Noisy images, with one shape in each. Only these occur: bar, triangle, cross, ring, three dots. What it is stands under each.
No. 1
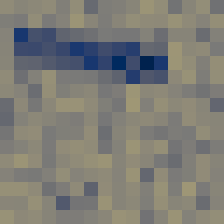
bar
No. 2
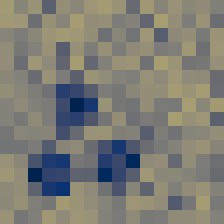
three dots
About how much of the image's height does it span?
half
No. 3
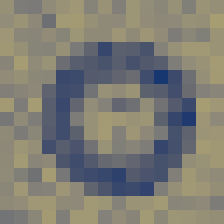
ring
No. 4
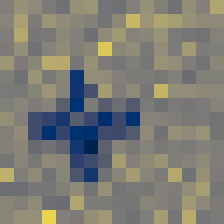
cross
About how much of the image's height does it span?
half
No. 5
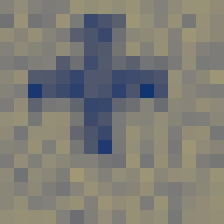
cross
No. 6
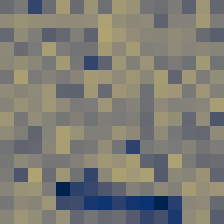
bar
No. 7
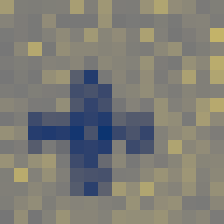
cross
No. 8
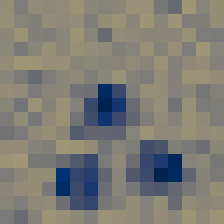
three dots
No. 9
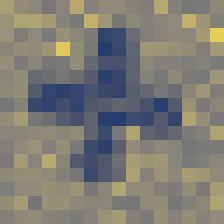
cross
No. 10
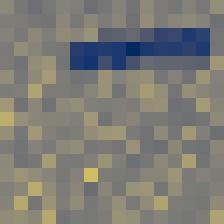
bar
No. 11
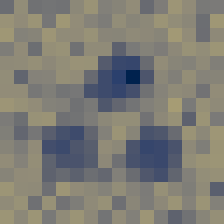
three dots
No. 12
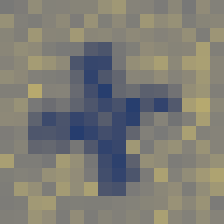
cross
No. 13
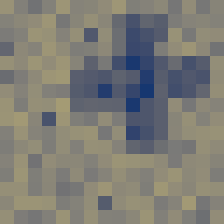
cross
